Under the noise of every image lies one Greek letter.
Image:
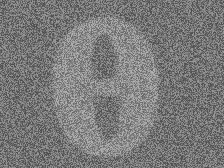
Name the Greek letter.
theta
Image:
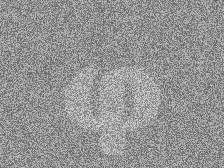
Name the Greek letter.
phi
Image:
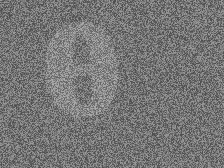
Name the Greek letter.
theta
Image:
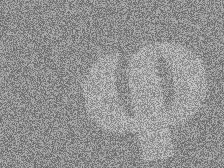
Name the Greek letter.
phi
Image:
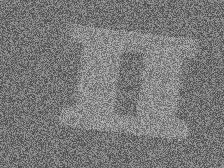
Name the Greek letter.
pi
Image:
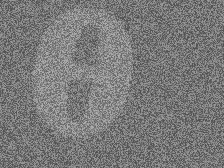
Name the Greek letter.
theta
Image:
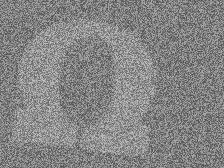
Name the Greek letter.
omega
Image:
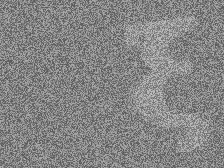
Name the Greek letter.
xi
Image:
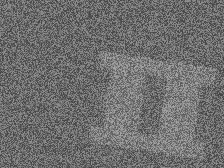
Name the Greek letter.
pi
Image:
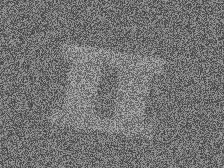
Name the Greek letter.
pi
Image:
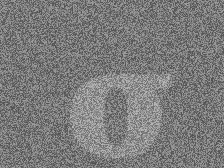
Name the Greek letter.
sigma
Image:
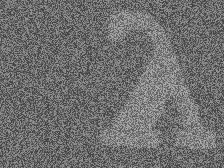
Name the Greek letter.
lambda
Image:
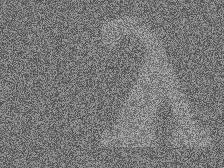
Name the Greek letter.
lambda
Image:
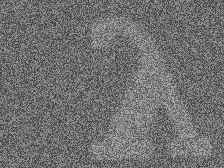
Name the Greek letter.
lambda
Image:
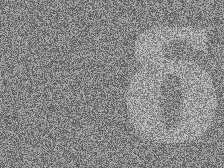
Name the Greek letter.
delta
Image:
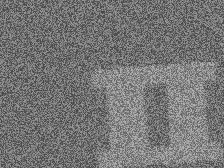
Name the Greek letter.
pi
